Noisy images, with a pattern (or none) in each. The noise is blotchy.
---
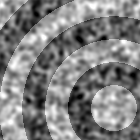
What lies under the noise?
rings round one point
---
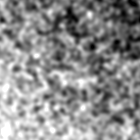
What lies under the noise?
a smooth slope
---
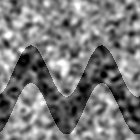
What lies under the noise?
a wavy band
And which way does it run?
left to right
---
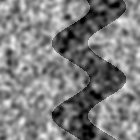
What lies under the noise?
a wavy band
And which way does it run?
top to bottom
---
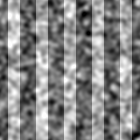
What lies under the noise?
vertical stripes
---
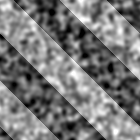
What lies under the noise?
diagonal stripes
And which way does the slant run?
top left to bottom right
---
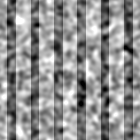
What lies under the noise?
vertical stripes
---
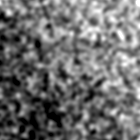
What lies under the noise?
a smooth slope
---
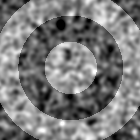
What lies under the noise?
rings round one point
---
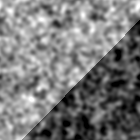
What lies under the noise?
a sharp edge
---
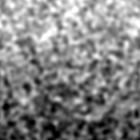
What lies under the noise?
a smooth slope
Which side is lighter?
top
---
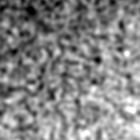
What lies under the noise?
a smooth slope
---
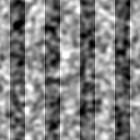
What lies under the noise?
vertical stripes
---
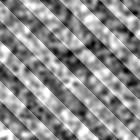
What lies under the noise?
diagonal stripes
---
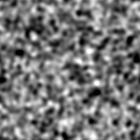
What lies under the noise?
only noise
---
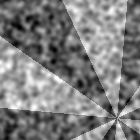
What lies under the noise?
spokes from one point
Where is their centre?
bottom right
